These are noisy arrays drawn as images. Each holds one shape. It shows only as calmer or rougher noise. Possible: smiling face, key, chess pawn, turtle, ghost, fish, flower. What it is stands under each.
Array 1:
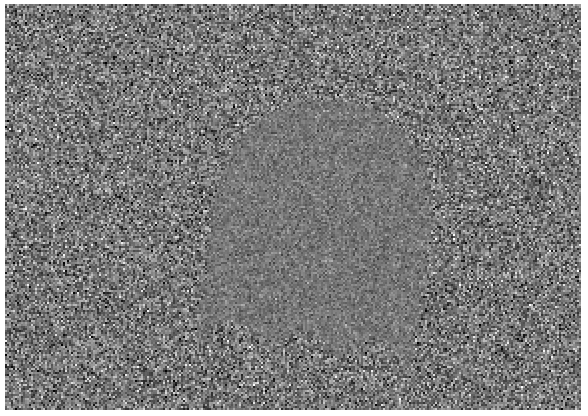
calm ghost
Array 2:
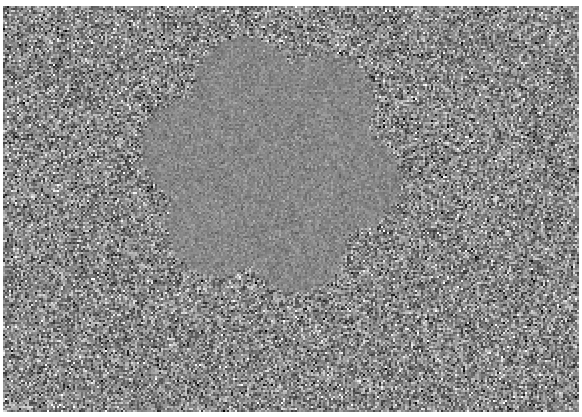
calm flower
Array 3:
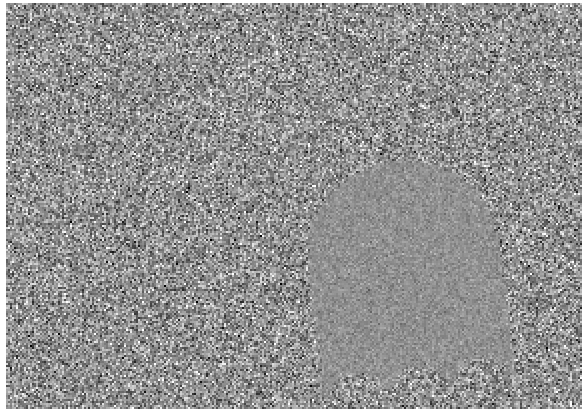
calm ghost
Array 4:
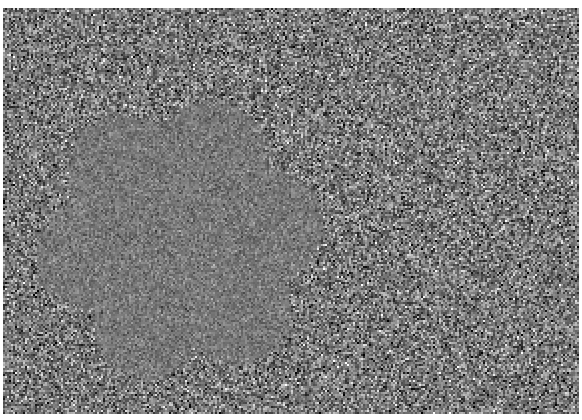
calm flower
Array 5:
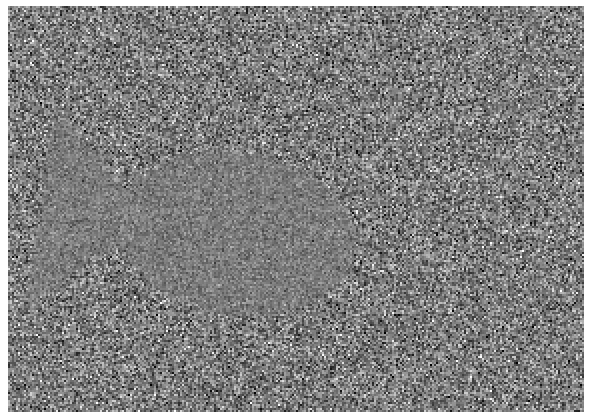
calm fish
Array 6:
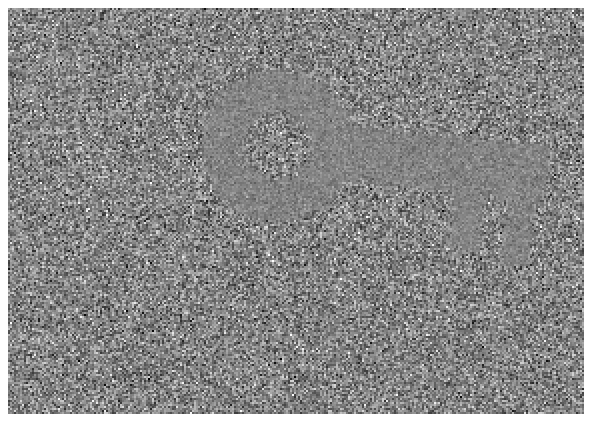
calm key
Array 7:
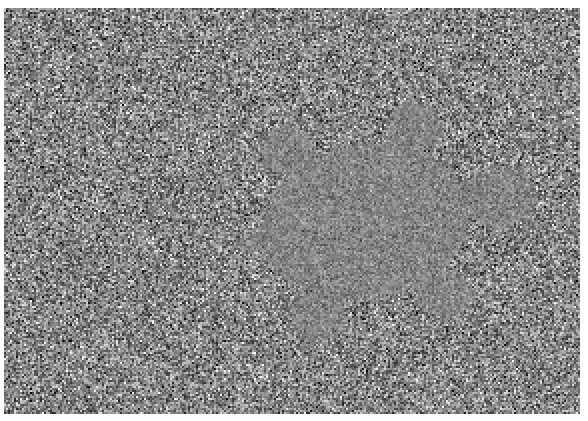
calm turtle
